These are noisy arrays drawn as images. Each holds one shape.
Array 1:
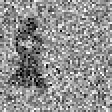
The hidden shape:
chess bishop
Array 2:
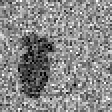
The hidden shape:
footprint
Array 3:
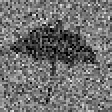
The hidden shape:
umbrella
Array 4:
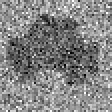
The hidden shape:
car
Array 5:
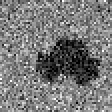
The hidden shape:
car
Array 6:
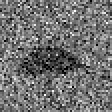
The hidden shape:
umbrella
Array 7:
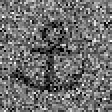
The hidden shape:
anchor
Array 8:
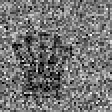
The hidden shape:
chess queen
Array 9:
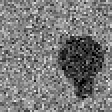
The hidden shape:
light bulb
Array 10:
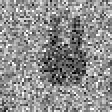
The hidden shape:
rabbit's head
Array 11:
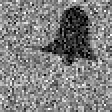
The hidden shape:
bell
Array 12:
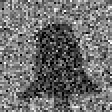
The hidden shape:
bell
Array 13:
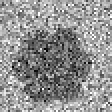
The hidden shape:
flower
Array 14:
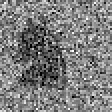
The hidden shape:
chess knight
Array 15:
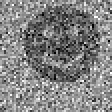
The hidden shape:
smiling face
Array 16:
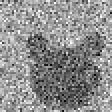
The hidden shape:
bear's head
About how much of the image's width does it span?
two thirds
